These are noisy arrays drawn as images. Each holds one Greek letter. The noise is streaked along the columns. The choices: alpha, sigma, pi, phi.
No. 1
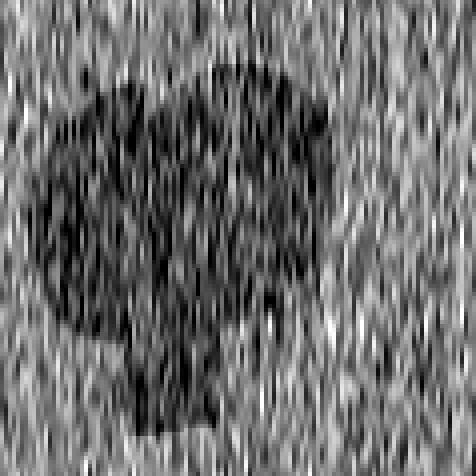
dark phi
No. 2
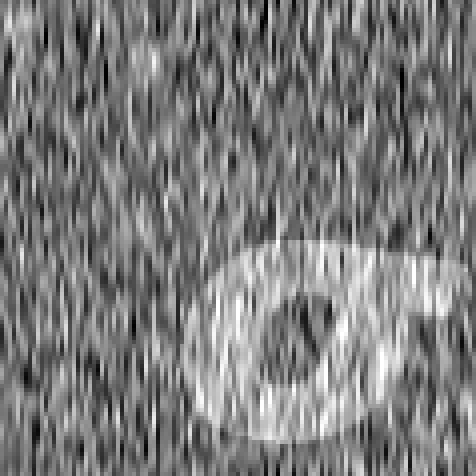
light sigma
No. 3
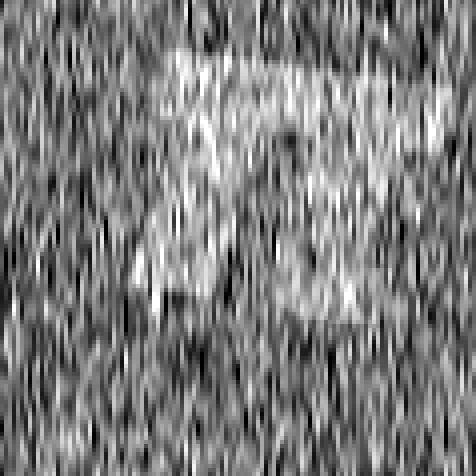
light pi
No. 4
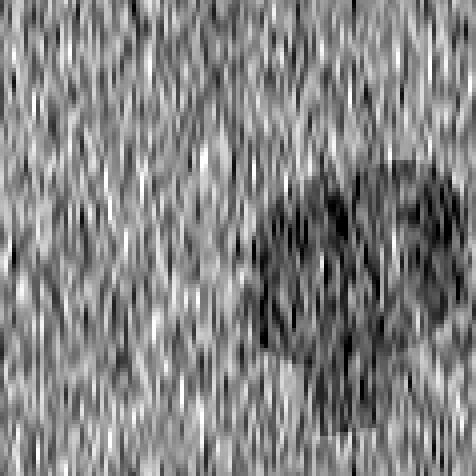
dark phi
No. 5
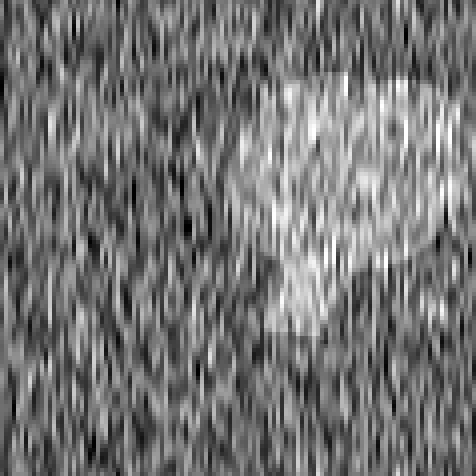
light phi
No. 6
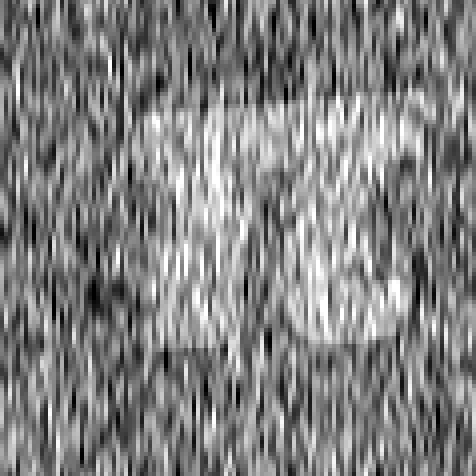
light pi
